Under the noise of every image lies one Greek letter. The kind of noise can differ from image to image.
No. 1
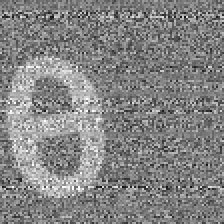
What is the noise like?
rows of uneven size
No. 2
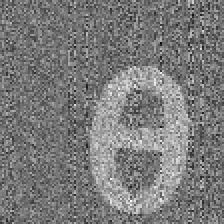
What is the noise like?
columns of uneven size
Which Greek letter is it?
theta
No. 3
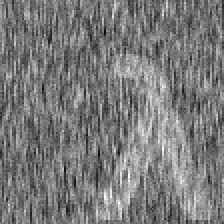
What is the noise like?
streaked along the columns
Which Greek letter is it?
lambda
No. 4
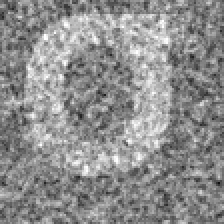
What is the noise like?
blotchy
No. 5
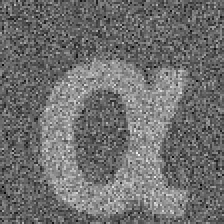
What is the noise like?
independent entries
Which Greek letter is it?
alpha
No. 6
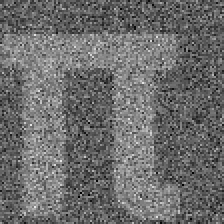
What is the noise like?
independent entries
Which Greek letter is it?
pi
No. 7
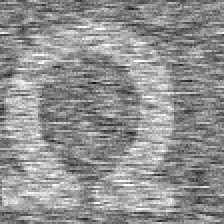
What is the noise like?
streaked along the rows
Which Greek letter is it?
omega
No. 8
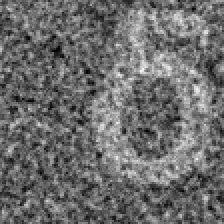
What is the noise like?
blotchy
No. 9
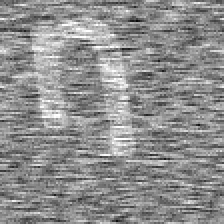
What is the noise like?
streaked along the rows
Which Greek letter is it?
eta
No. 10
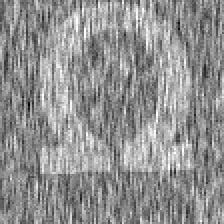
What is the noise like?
streaked along the columns
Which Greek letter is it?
omega
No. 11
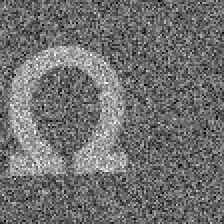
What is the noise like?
independent entries
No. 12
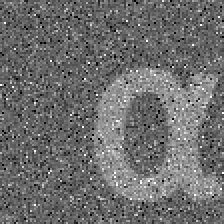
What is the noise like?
heavy tails
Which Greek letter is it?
alpha
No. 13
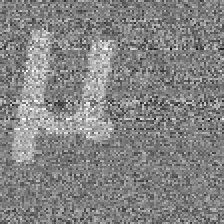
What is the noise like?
rows of uneven size
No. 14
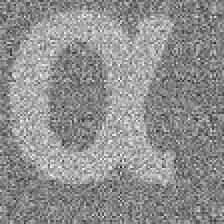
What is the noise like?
low rank plus noise
